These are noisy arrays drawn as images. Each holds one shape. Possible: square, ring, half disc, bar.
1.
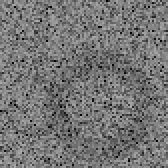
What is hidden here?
dark ring
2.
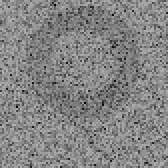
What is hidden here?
dark ring
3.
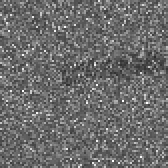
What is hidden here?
dark bar
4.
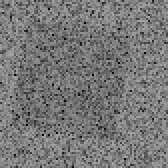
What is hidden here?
dark square
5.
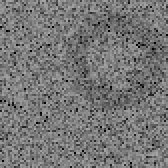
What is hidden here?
dark ring
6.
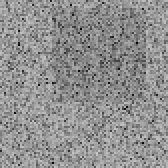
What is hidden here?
dark square
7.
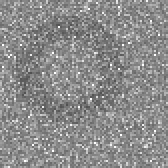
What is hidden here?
dark ring
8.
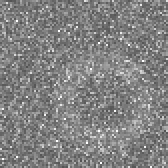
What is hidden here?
light ring
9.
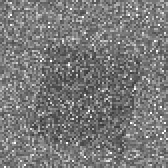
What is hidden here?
dark square
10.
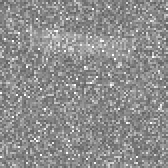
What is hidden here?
light bar
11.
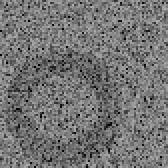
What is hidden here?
dark ring
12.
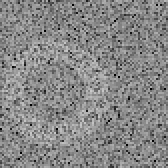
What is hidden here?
light ring
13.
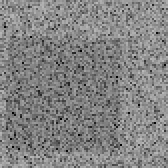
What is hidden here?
dark square
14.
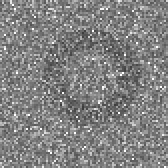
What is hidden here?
dark ring
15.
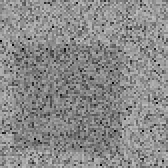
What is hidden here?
dark square
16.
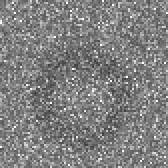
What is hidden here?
dark ring
